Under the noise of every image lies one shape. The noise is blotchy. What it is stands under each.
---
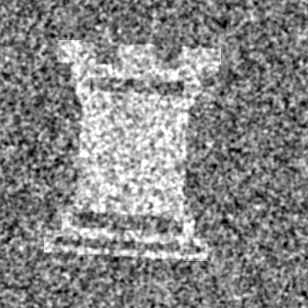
chess rook
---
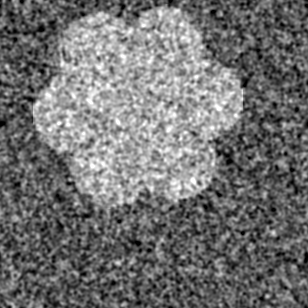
flower
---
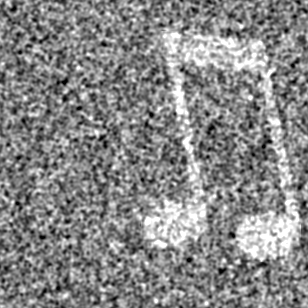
pair of musical notes
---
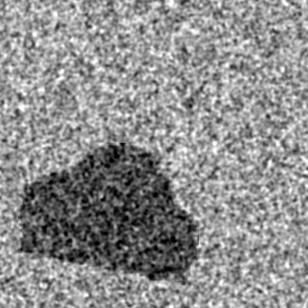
cloud
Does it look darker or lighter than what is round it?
darker
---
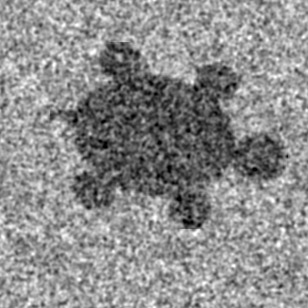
turtle
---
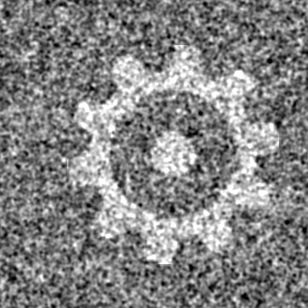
gear
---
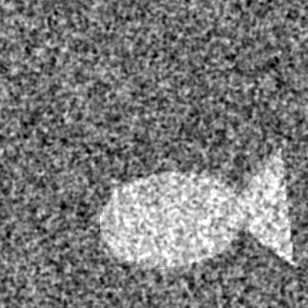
fish
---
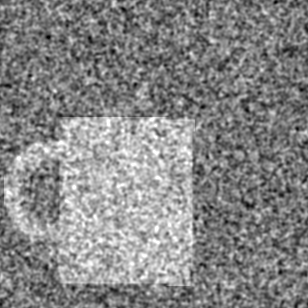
cup
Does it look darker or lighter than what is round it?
lighter
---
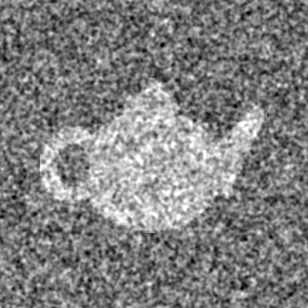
teapot
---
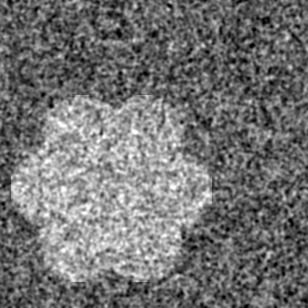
flower
